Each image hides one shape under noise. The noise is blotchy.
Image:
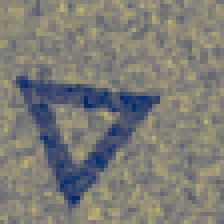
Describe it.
dark triangle frame
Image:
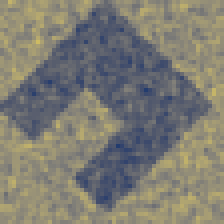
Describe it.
dark square with a notch
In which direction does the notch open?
down and left
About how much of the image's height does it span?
nearly all
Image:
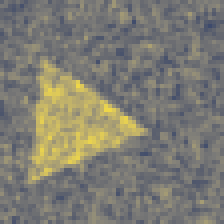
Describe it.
light triangle
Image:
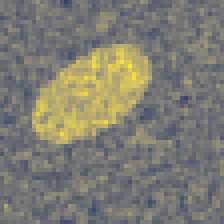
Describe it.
light ellipse
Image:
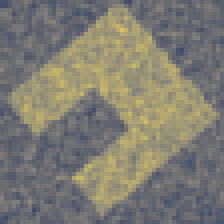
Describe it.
light square with a notch
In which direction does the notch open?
down and left
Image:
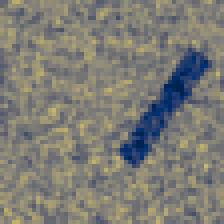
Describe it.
dark bar
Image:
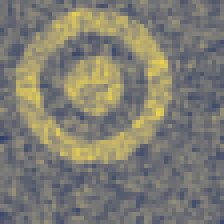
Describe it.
light bullseye
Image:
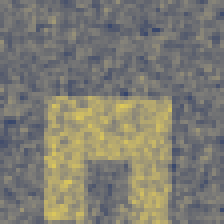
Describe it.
light square with a notch
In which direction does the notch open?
down
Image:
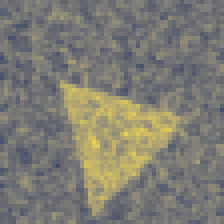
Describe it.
light triangle
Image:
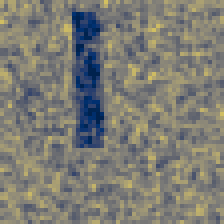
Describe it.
dark bar
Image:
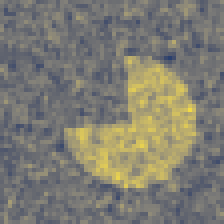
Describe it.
light disc with a wedge cut out
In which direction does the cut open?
up and left
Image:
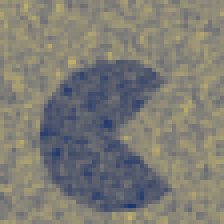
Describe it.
dark disc with a wedge cut out
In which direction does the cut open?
right
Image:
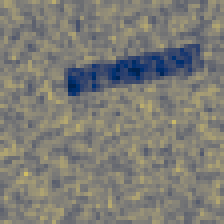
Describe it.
dark bar
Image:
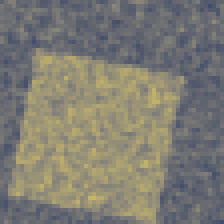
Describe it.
light square
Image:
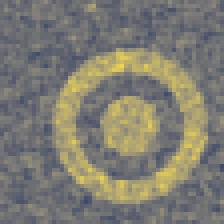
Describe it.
light bullseye
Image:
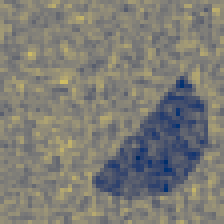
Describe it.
dark half disc
